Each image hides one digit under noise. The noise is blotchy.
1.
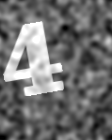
4
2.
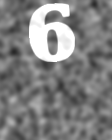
6
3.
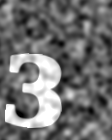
3
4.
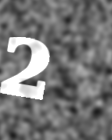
2
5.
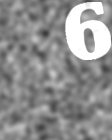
6
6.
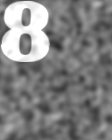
8
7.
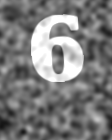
6
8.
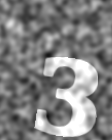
3
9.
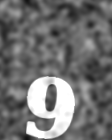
9
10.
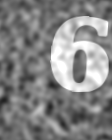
6
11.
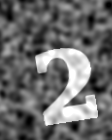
2
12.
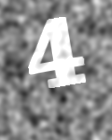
4
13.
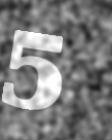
5
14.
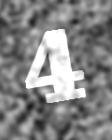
4
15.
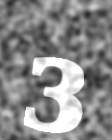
3
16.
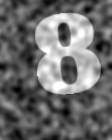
8
